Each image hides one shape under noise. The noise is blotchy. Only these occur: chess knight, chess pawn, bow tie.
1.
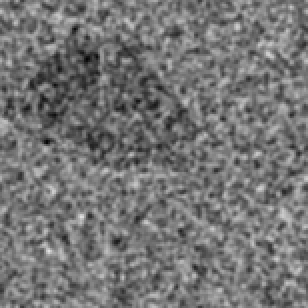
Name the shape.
chess knight
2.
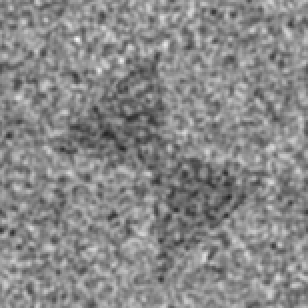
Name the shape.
bow tie
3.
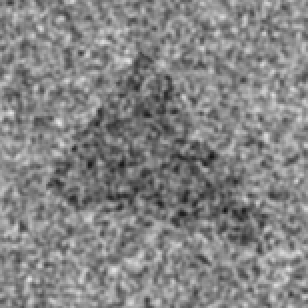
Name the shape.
chess pawn
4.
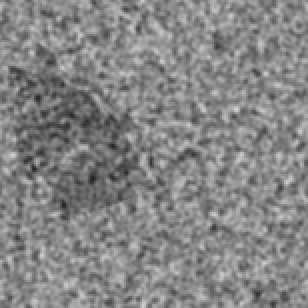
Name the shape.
chess knight
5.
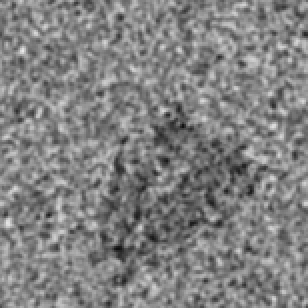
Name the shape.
chess knight
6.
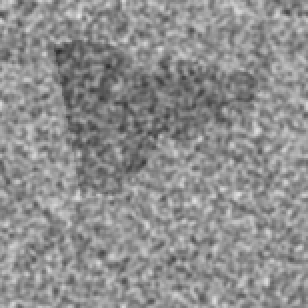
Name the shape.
chess pawn
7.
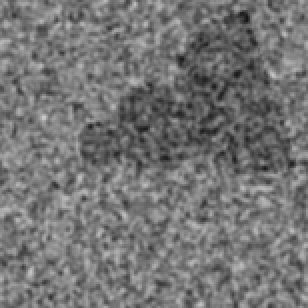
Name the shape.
chess pawn
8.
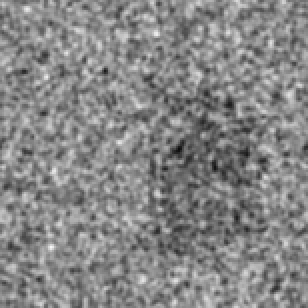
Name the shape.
chess knight
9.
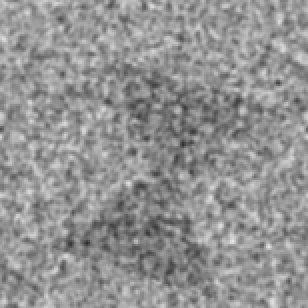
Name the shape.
bow tie
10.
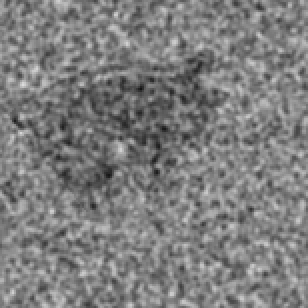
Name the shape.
chess knight
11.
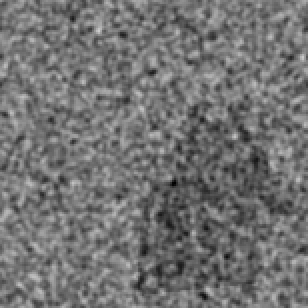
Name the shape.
chess knight
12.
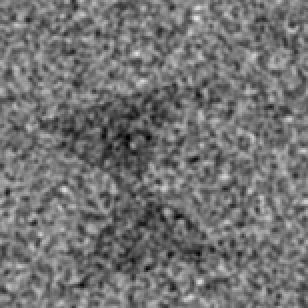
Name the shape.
bow tie
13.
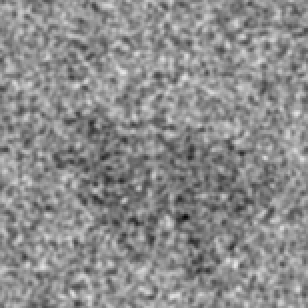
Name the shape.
chess knight
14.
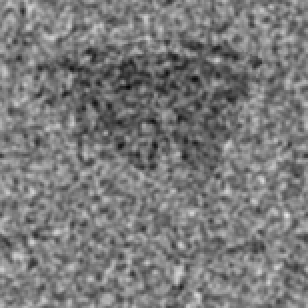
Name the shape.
chess knight
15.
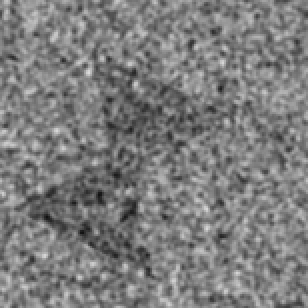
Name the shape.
bow tie
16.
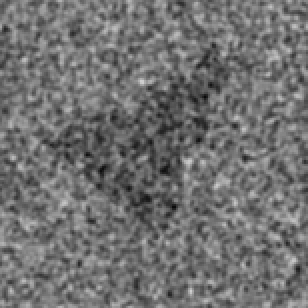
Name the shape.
chess pawn
